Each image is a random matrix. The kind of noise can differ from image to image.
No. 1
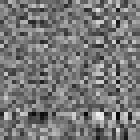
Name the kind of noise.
low rank plus noise
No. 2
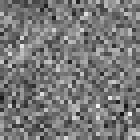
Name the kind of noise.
independent entries
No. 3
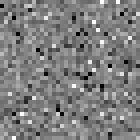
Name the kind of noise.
heavy tails
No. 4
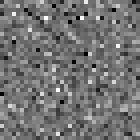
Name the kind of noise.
heavy tails
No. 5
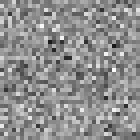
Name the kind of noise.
independent entries
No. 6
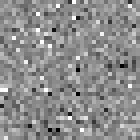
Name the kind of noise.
heavy tails
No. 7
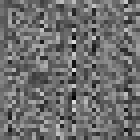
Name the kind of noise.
columns of uneven size
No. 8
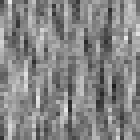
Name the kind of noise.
streaked along the columns
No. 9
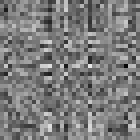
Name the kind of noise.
low rank plus noise
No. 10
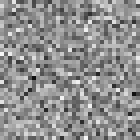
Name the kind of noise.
independent entries
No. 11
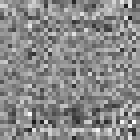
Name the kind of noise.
low rank plus noise
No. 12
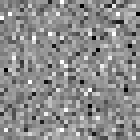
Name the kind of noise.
heavy tails
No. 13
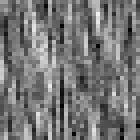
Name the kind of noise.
streaked along the columns
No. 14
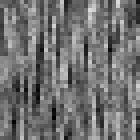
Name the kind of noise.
streaked along the columns
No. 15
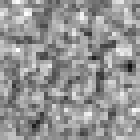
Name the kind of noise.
blotchy
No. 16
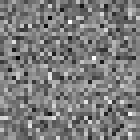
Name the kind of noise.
low rank plus noise
